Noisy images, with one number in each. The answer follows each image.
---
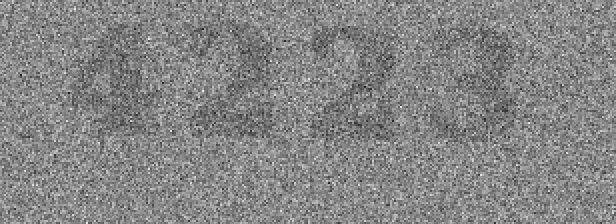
4223
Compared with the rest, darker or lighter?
darker
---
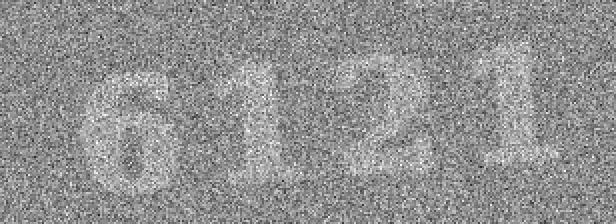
6121
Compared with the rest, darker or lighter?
lighter
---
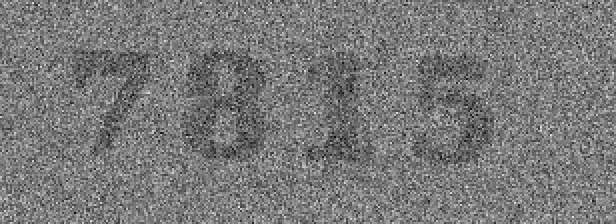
7815
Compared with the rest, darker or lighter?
darker
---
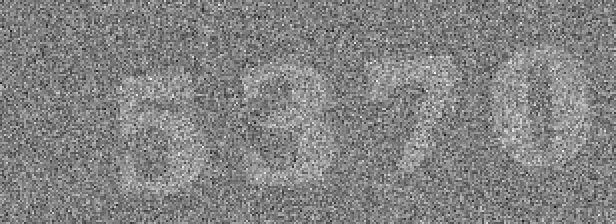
5370
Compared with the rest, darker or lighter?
lighter
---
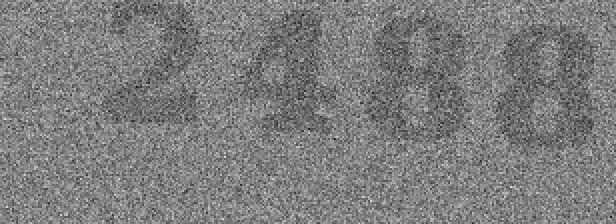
2488
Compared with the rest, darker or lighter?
darker
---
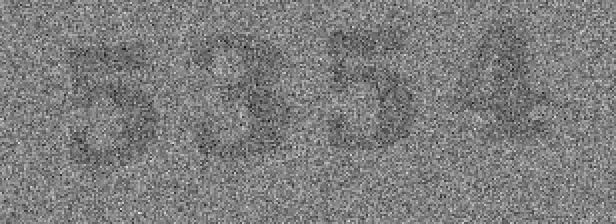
5354
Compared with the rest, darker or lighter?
darker
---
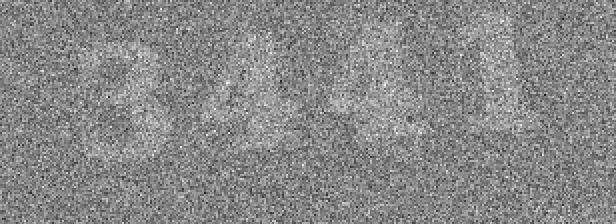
3441
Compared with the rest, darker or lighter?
lighter
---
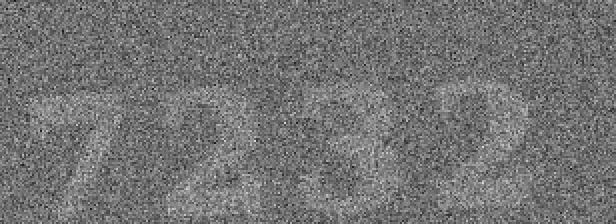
7232
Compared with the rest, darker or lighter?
lighter
